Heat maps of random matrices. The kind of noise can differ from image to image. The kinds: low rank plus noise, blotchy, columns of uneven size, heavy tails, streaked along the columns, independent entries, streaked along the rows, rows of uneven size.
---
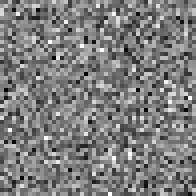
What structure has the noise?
independent entries
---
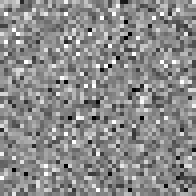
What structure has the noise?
heavy tails
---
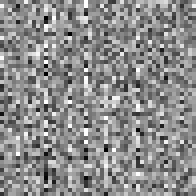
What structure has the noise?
columns of uneven size
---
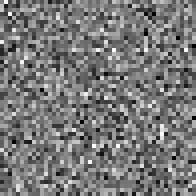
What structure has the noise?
independent entries
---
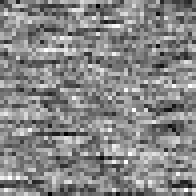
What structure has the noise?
streaked along the rows
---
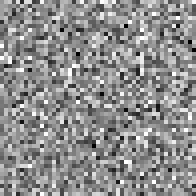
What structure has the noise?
independent entries
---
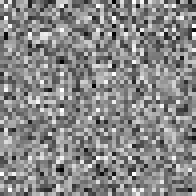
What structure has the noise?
low rank plus noise
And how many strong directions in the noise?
three or four
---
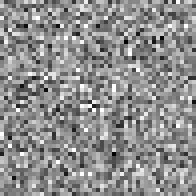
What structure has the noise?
low rank plus noise
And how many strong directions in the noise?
two
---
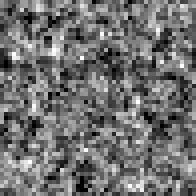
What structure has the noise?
blotchy
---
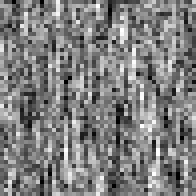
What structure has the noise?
streaked along the columns
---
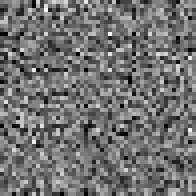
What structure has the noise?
low rank plus noise
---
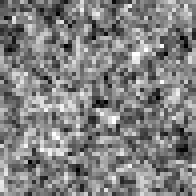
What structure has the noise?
blotchy
